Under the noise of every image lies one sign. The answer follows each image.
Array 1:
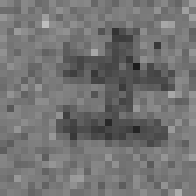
dark plus-minus sign
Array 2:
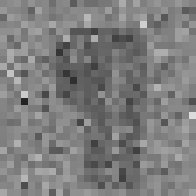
dark pilcrow
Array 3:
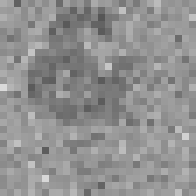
dark ampersand
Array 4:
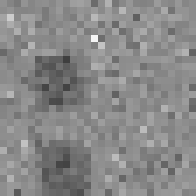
dark colon
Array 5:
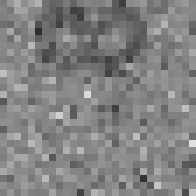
dark infinity sign
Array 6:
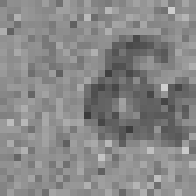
dark ampersand
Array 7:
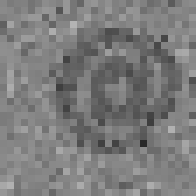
dark at sign
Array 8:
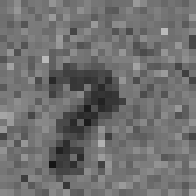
dark question mark
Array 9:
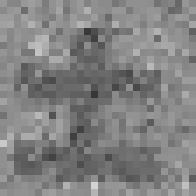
dark plus-minus sign
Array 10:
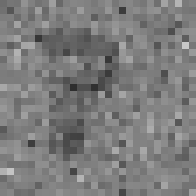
dark question mark
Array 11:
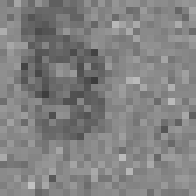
dark section sign
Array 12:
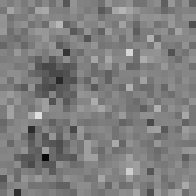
dark colon
